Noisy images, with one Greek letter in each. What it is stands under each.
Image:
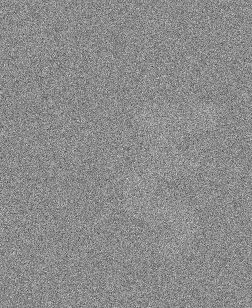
xi
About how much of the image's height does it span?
half
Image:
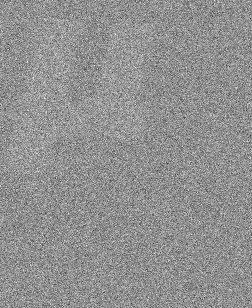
mu
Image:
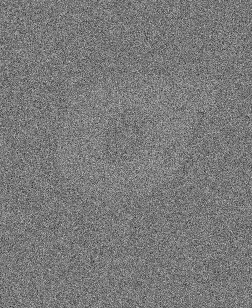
sigma
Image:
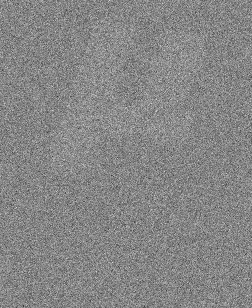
mu
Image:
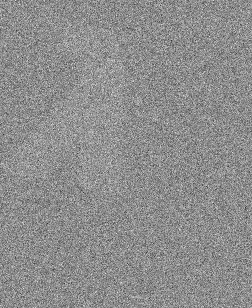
lambda
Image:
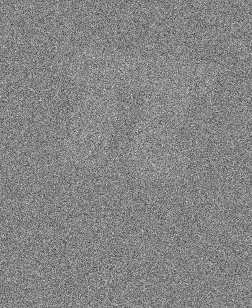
pi
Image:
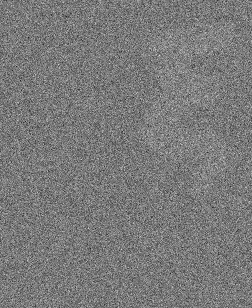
xi
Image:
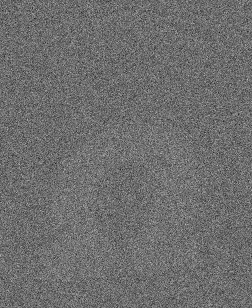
omega
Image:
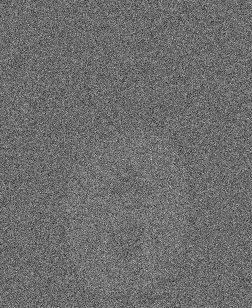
theta
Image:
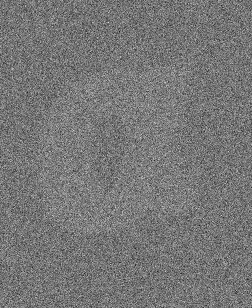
alpha
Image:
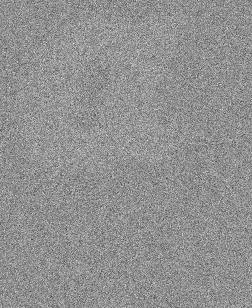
alpha
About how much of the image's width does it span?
two thirds
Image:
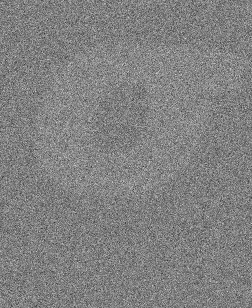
sigma
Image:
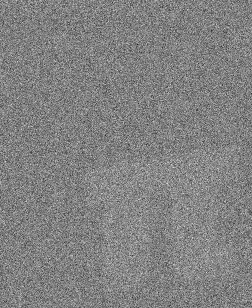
pi
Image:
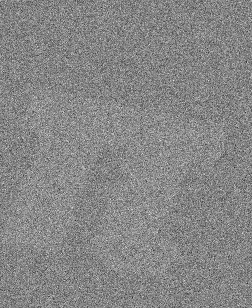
pi
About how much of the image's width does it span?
nearly all
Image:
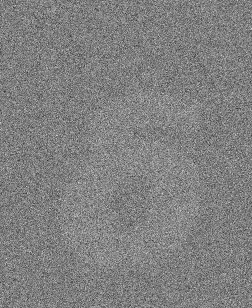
delta
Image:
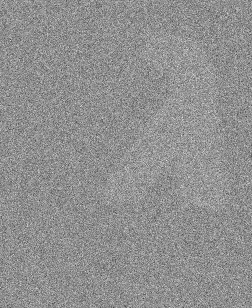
lambda
